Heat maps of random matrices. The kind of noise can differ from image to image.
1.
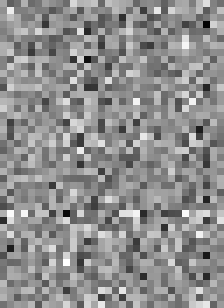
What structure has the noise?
low rank plus noise
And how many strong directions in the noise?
five to eight
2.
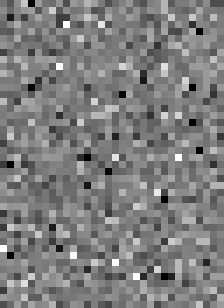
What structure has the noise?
heavy tails
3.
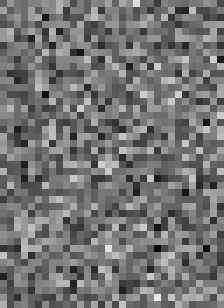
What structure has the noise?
independent entries
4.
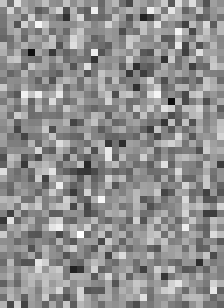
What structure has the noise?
independent entries
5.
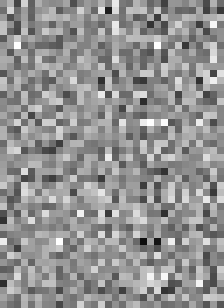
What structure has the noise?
low rank plus noise
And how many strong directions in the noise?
three or four
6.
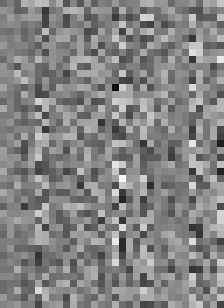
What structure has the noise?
columns of uneven size
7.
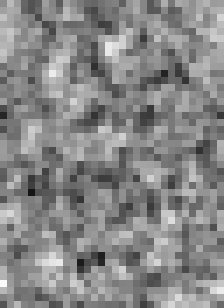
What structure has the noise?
blotchy
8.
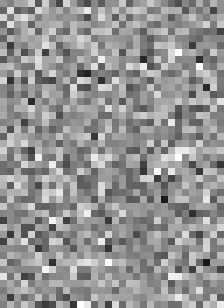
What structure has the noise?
low rank plus noise
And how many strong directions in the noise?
five to eight
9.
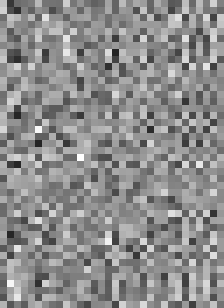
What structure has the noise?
low rank plus noise
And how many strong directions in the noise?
one
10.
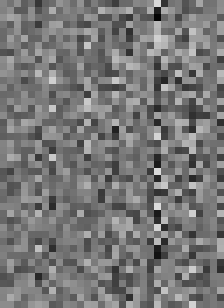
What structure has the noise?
columns of uneven size
